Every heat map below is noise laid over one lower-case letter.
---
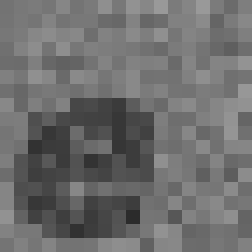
e
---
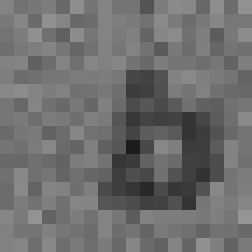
b
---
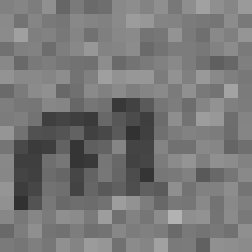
m
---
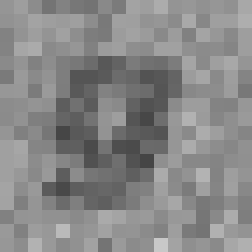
g
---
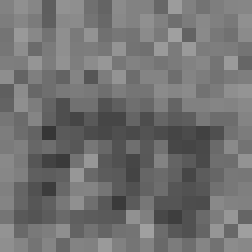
m
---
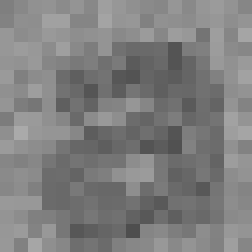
a
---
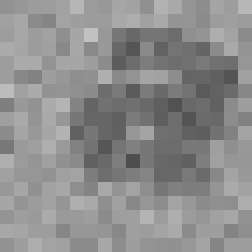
a
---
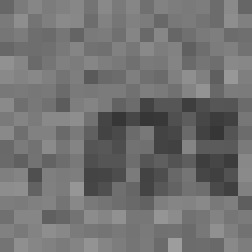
m
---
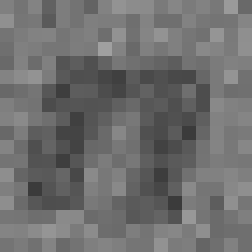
n
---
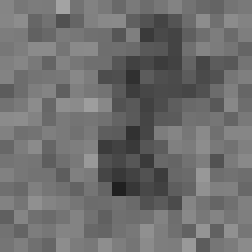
t
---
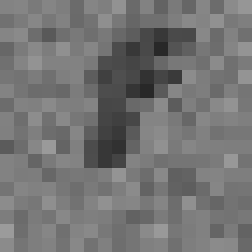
f
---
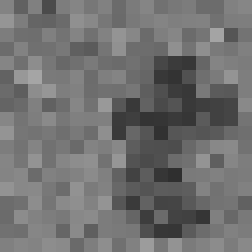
t
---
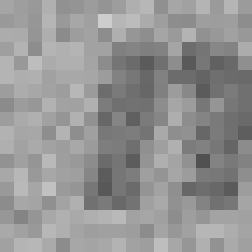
n
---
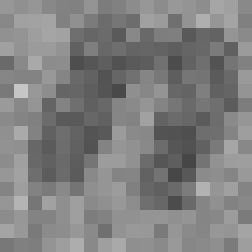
n
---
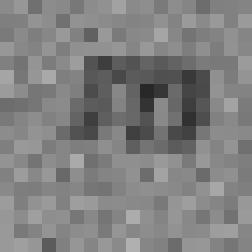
m
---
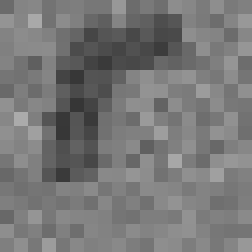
r
